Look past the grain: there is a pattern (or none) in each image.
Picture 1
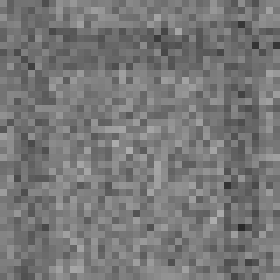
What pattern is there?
bands of rows crossing bands of columns
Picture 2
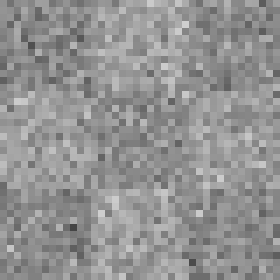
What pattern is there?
a checkerboard
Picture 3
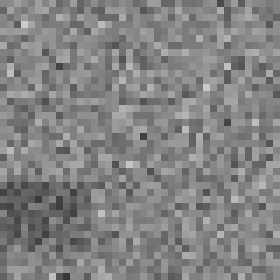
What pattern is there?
one block
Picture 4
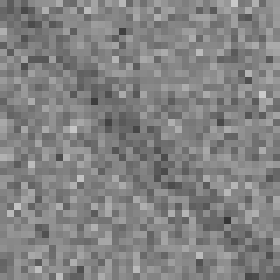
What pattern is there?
a diagonal band
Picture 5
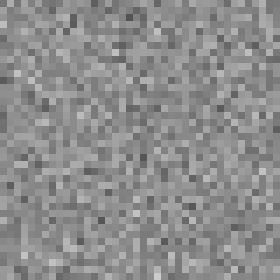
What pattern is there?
only noise
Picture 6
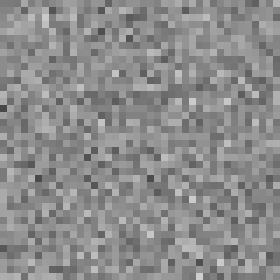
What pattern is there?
only noise
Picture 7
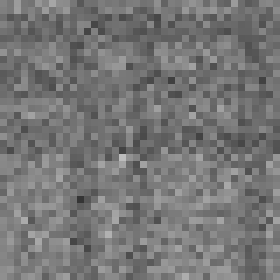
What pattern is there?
bands of rows crossing bands of columns
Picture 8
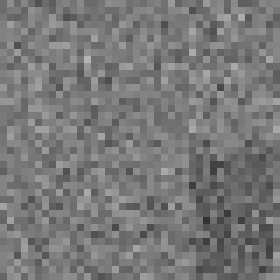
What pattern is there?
one block
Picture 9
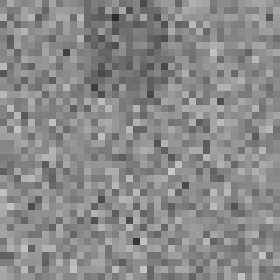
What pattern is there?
one block
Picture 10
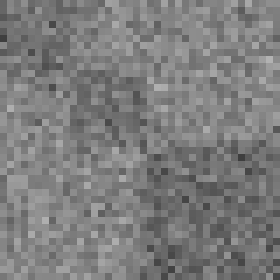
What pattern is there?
blocks along the diagonal
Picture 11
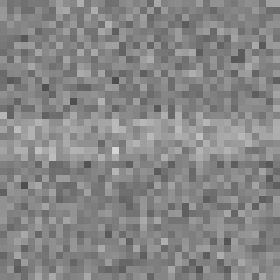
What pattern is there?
one band of rows
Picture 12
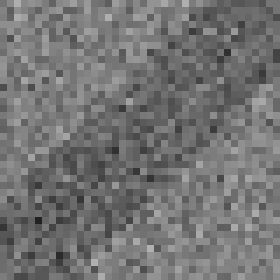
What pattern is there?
a diagonal band
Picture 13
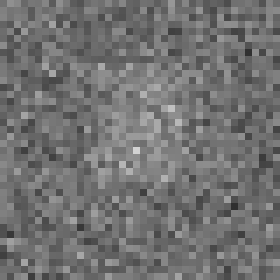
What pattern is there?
one block
